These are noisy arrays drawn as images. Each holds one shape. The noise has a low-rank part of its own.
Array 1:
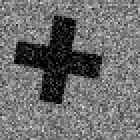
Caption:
dark cross
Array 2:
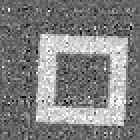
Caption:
light square frame
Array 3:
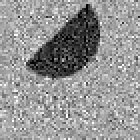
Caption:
dark half disc
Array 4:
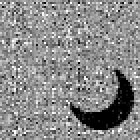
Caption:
dark crescent
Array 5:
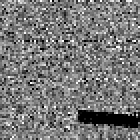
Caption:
dark bar, bottom right
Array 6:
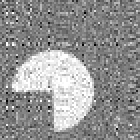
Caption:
light disc with a wedge cut out
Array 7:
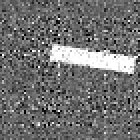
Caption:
light bar
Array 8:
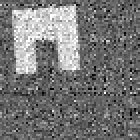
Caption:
light square with a notch
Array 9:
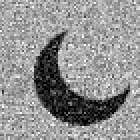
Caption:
dark crescent
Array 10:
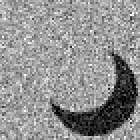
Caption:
dark crescent
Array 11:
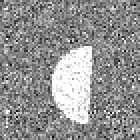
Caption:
light half disc
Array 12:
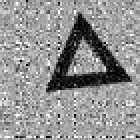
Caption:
dark triangle frame
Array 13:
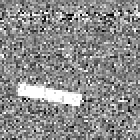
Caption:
light bar
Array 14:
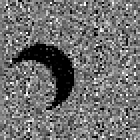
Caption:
dark crescent
